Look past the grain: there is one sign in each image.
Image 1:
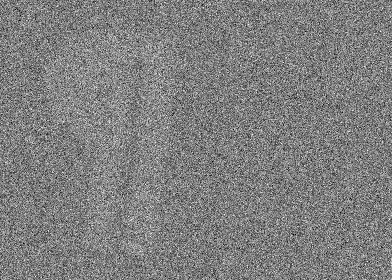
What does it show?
light pilcrow
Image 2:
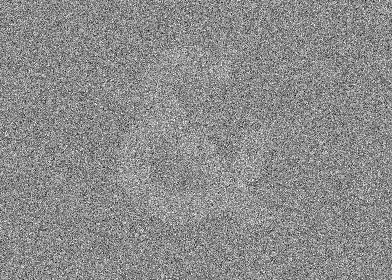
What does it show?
light ampersand
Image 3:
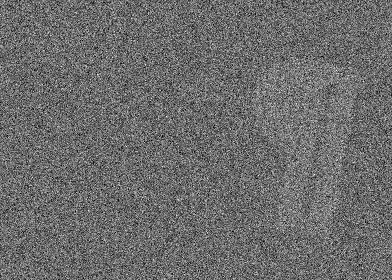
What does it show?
light pilcrow
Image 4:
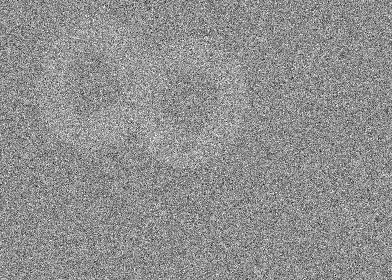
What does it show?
light infinity sign
